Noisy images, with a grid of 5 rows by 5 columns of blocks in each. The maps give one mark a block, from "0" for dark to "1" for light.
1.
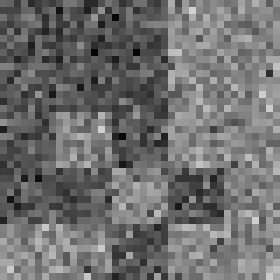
0 0 0 1 1
0 0 0 1 1
0 1 0 1 1
0 0 1 0 1
1 1 0 1 1
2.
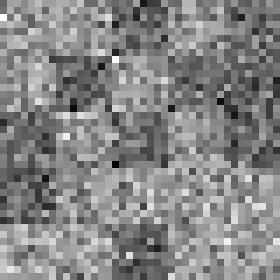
1 1 0 1 0
1 0 1 0 0
0 1 0 1 0
0 1 1 1 1
1 1 0 1 1
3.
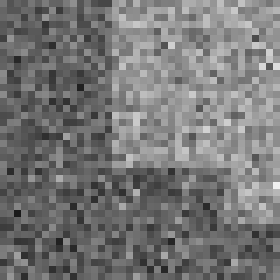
0 0 1 1 1
0 0 1 1 1
0 0 1 1 1
0 0 0 0 1
0 0 0 0 0
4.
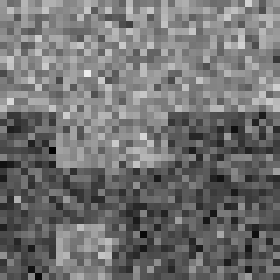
1 1 1 1 1
1 1 1 1 1
0 1 1 0 0
0 0 0 0 0
0 1 0 0 0
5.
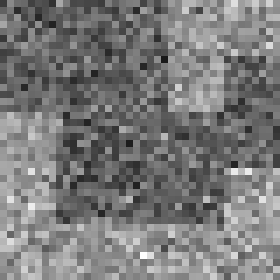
0 0 0 1 1
0 0 0 1 0
1 0 0 0 0
1 0 0 0 1
1 1 1 1 1
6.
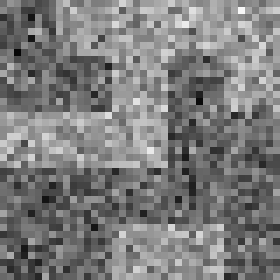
0 1 1 1 1
0 0 1 0 1
1 1 1 0 0
0 0 0 0 0
0 0 1 1 0
